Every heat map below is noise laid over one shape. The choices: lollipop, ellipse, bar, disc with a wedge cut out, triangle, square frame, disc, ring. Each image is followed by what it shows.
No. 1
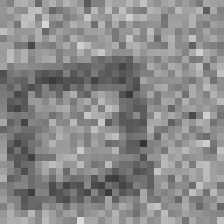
square frame
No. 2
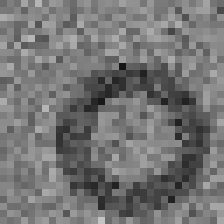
ring
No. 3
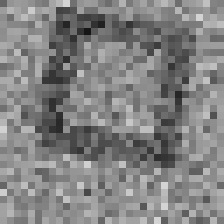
square frame
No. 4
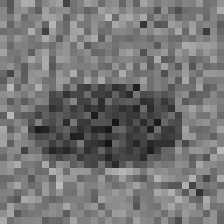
ellipse
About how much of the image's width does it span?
two thirds
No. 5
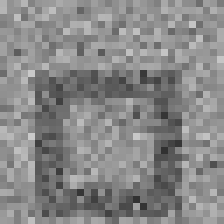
square frame
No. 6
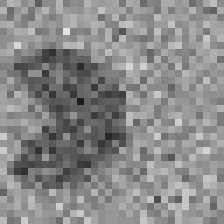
disc with a wedge cut out
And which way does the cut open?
left
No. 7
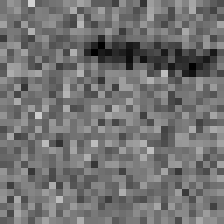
bar
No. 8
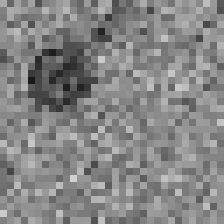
lollipop
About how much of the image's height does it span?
half
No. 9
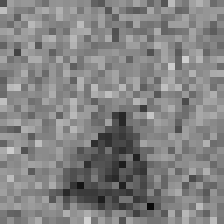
triangle
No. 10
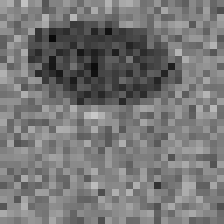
ellipse
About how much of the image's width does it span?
two thirds
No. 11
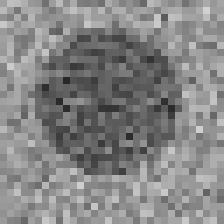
disc
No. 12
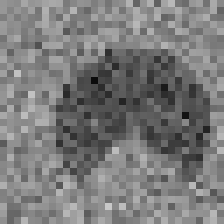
disc with a wedge cut out
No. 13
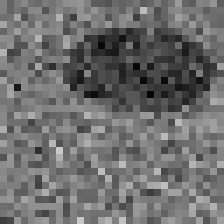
ellipse
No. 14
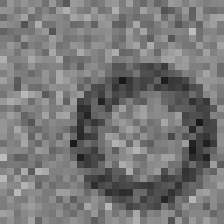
ring
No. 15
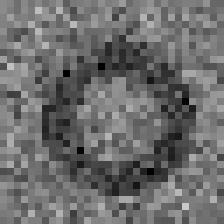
ring
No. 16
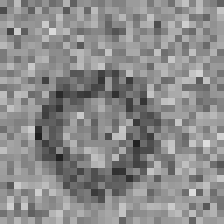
ring
